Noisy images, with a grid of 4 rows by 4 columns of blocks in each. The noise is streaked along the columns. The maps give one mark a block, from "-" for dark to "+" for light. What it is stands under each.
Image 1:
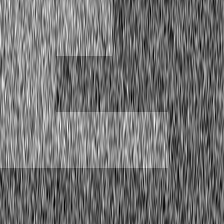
+ + - -
+ - - -
+ + + -
- - - -
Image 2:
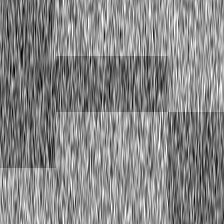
- + + +
- - - +
- + + -
+ + + -
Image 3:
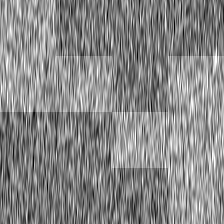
+ - - -
+ + - +
- - + +
- - - +
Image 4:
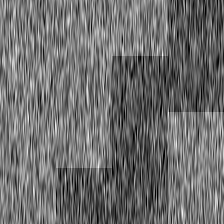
+ + + -
+ + - -
+ + - +
+ - - +
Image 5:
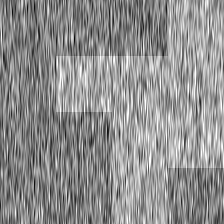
- - - +
- + + +
- - + +
- - + -
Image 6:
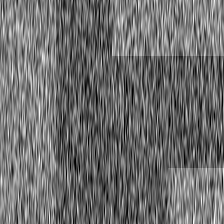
+ - + +
+ - - -
+ - - -
+ - - +
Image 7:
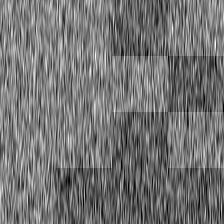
+ + - +
+ + + -
+ + - +
+ - - -
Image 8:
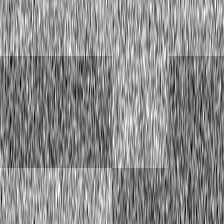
+ + + +
- - + -
- - + -
+ + - -
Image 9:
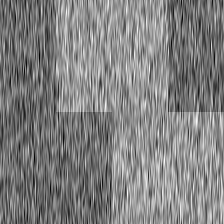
- + + -
- + + -
- - + +
- - + +
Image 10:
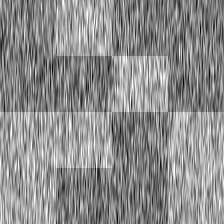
- + - -
- - + -
+ + - +
+ - - +
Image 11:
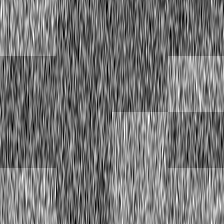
+ - - -
- - - +
- - + -
+ - + +
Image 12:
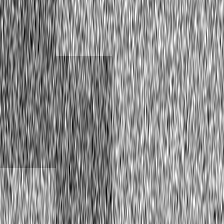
- + + +
- - + +
- - + +
+ - + +
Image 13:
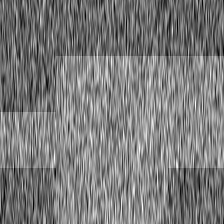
- - - -
- + + +
+ + + +
- + + -
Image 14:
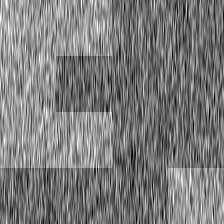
+ + - -
+ - - -
+ + - -
- - - +
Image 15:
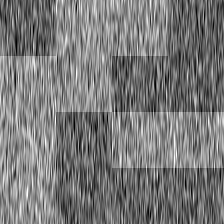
- + + -
+ + - -
+ - + +
+ - - -
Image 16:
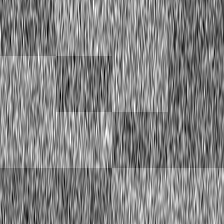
- + + -
+ - + -
+ + - -
- - + +
